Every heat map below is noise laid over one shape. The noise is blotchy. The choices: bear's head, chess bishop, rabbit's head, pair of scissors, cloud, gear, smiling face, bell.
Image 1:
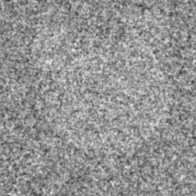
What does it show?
light bear's head
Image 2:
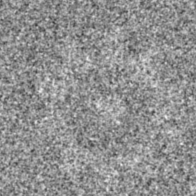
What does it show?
light gear
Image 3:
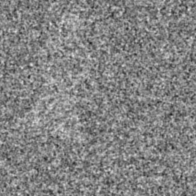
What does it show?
light chess bishop
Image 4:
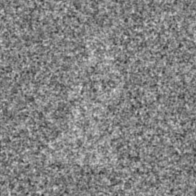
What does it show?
light chess bishop
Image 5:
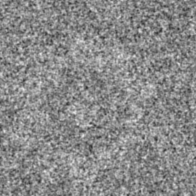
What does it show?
light gear
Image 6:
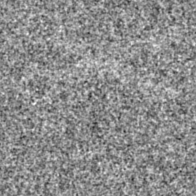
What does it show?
light pair of scissors
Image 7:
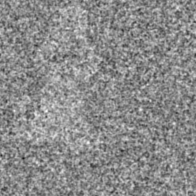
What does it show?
light chess bishop
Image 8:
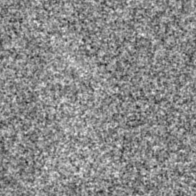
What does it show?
light chess bishop
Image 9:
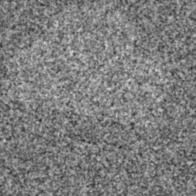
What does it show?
light cloud
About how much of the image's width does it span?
nearly all
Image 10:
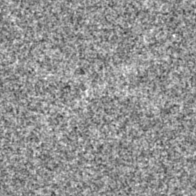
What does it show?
light pair of scissors
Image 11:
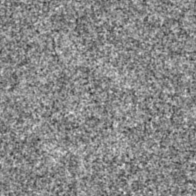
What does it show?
light gear
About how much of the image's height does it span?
two thirds
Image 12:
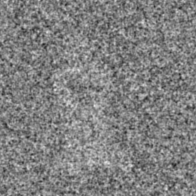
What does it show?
light chess bishop
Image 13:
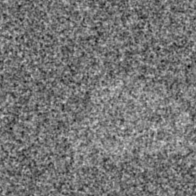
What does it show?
light cloud
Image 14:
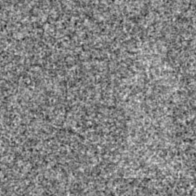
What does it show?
light chess bishop
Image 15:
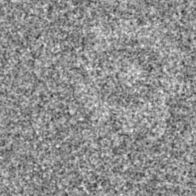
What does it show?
light gear
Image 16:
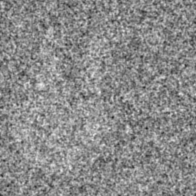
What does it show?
light rabbit's head
